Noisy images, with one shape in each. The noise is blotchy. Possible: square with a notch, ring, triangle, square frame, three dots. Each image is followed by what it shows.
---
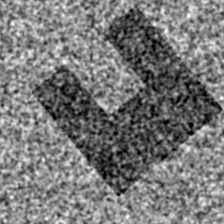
dark square with a notch
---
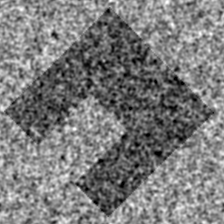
dark square with a notch
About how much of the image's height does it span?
nearly all
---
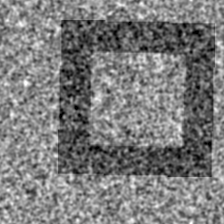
dark square frame
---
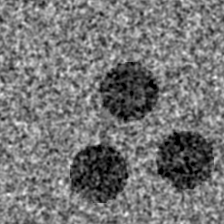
dark three dots
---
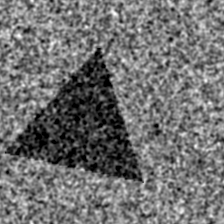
dark triangle
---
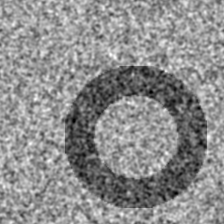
dark ring
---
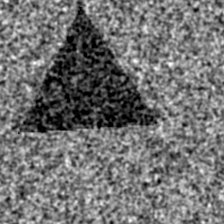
dark triangle
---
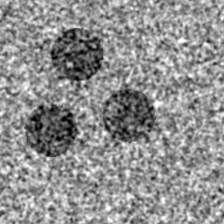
dark three dots
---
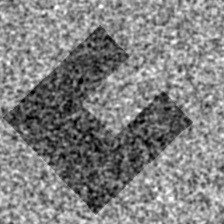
dark square with a notch
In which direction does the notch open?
up and right
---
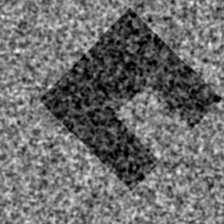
dark square with a notch
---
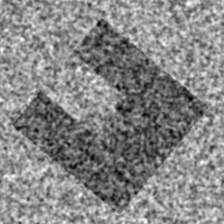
dark square with a notch
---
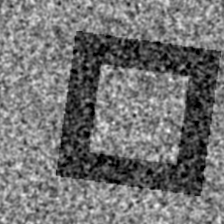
dark square frame
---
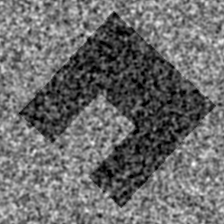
dark square with a notch
